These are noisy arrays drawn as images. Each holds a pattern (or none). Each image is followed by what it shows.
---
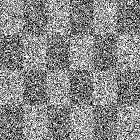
a checkerboard
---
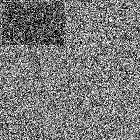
one block
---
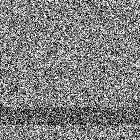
one band of rows
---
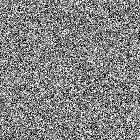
only noise
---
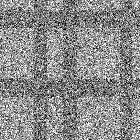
bands of rows crossing bands of columns
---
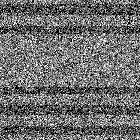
bands of rows
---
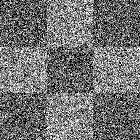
a checkerboard
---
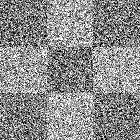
a checkerboard
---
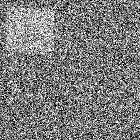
one block
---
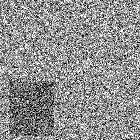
one block
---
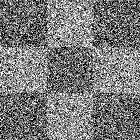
a checkerboard
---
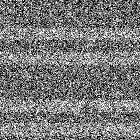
bands of rows
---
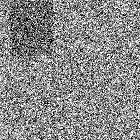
one block
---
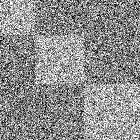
blocks along the diagonal
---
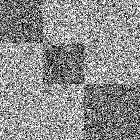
blocks along the diagonal
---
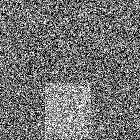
one block
